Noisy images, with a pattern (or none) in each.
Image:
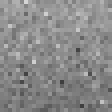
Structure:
a smooth slope
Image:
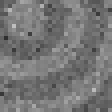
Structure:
rings round one point
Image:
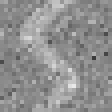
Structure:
a wavy band
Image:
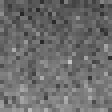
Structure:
a smooth slope
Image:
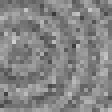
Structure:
rings round one point
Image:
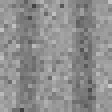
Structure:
vertical stripes
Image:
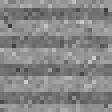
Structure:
horizontal stripes
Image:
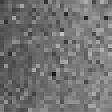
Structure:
a smooth slope
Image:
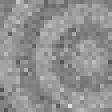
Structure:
rings round one point
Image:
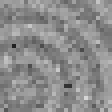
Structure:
rings round one point
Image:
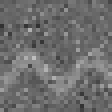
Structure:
a wavy band
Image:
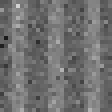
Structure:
vertical stripes
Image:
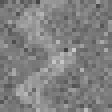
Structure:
a wavy band
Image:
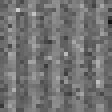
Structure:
vertical stripes
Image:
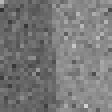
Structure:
a sharp edge
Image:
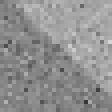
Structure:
a sharp edge
